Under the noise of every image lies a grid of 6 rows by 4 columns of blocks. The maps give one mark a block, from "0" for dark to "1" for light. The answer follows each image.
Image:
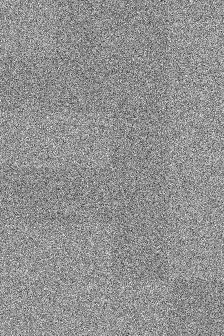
1001
0001
1101
0001
1101
1110
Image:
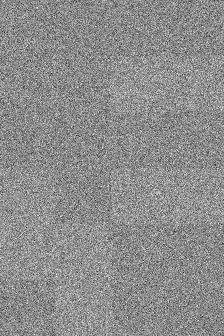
0000
0011
0000
1011
1100
0100
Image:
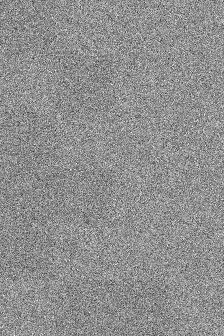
0111
1011
0111
0011
0111
1001
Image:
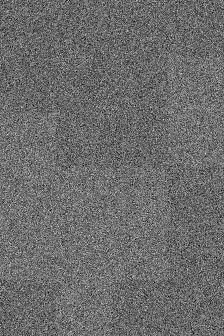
0000
0001
1001
1110
1110
0100
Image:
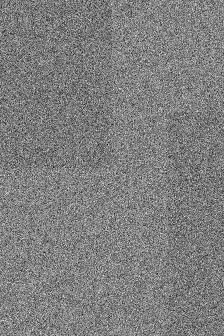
0011
0011
0010
1110
1110
1110
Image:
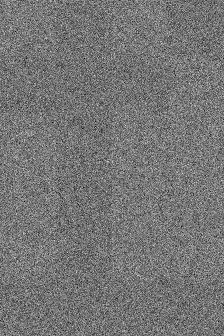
1010
0001
1011
1011
1011
0000
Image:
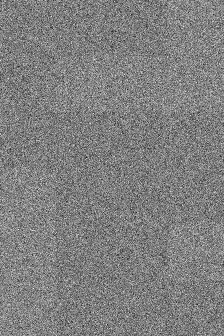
0001
0111
0000
1000
1001
1000
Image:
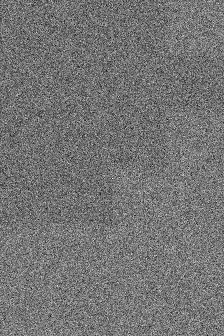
0001
0000
0001
0011
1111
1111
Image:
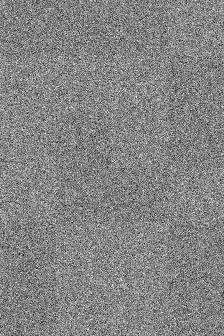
0001
1110
1010
1001
0110
0110
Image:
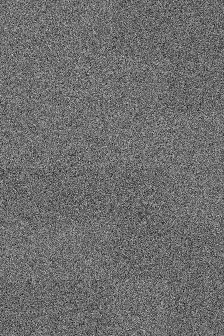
1100
1110
1111
0001
1100
0010
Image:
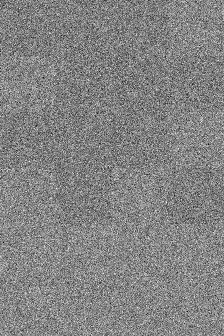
0001
1000
0001
1010
1111
1111
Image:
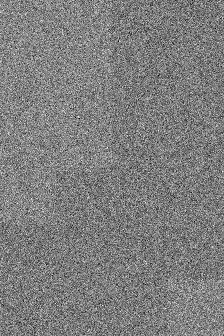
1100
1100
1100
1000
0000
0001
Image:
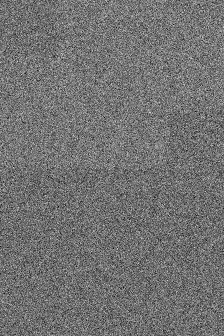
0111
1111
1110
0000
0000
0000
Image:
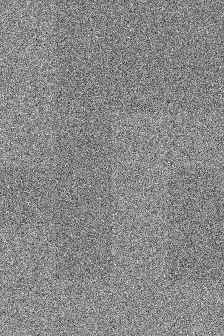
1000
1000
1011
0010
1010
1111
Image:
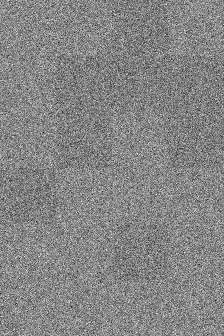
1101
1000
1010
0111
1101
1111
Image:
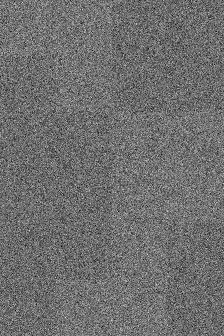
1100
0100
0011
0011
0010
0110
